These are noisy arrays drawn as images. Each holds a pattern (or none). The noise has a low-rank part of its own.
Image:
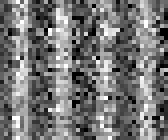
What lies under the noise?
vertical stripes
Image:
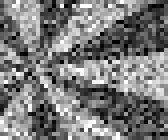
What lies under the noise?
spokes from one point
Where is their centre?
middle left
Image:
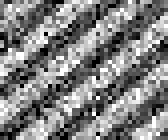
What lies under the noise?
diagonal stripes
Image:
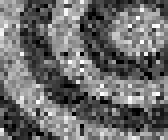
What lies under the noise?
rings round one point
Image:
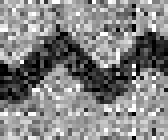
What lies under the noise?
a wavy band
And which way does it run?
left to right
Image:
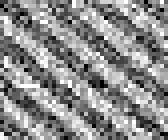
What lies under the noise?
diagonal stripes
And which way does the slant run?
top left to bottom right
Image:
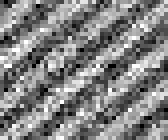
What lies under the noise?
diagonal stripes
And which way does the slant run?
bottom left to top right
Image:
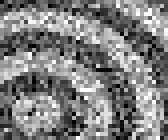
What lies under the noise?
rings round one point
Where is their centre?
bottom left
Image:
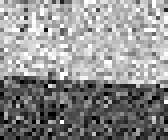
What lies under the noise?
a sharp edge
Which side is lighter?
top
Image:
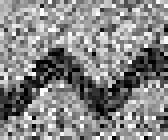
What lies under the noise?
a wavy band
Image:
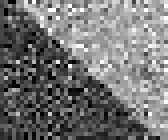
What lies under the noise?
a sharp edge
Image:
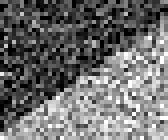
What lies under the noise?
a sharp edge
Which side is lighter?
bottom right
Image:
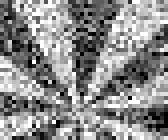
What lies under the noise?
spokes from one point
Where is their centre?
bottom middle
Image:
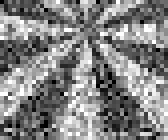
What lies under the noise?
spokes from one point
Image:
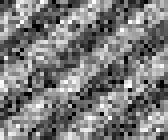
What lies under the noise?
diagonal stripes
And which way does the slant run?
bottom left to top right
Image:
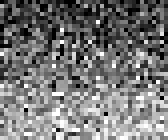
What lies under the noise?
a smooth slope
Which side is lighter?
bottom
